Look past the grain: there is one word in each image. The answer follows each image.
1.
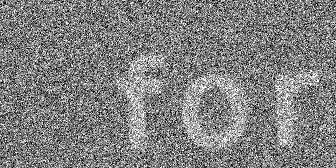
for
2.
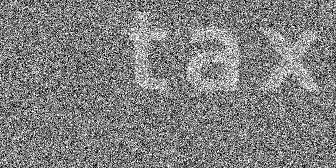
tax
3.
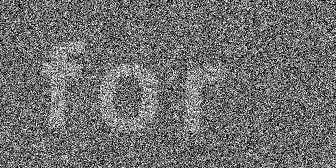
for
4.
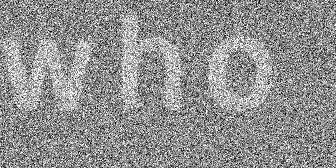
who
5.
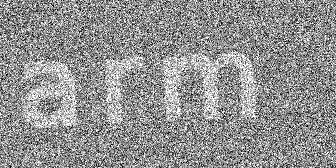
arm
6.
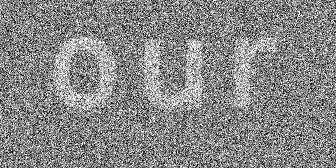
our
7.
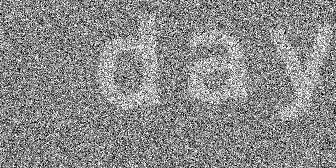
day
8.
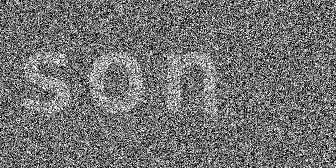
son
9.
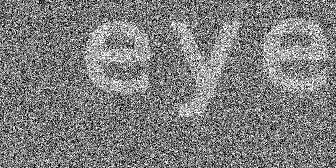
eye
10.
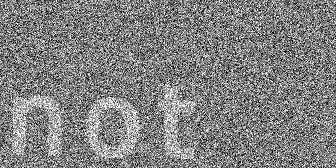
not
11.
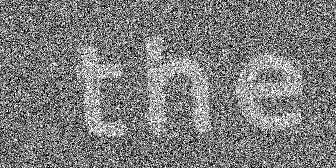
the
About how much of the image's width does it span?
two thirds
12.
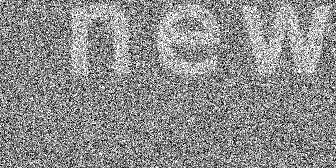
new
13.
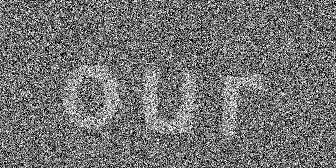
our
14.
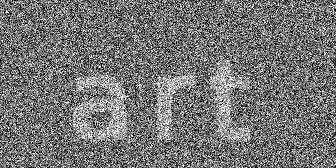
art
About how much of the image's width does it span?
half
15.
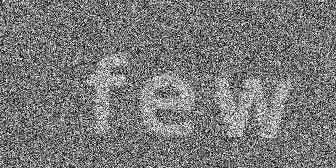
few
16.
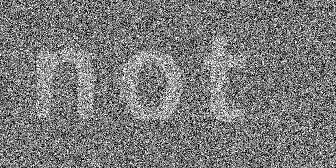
not
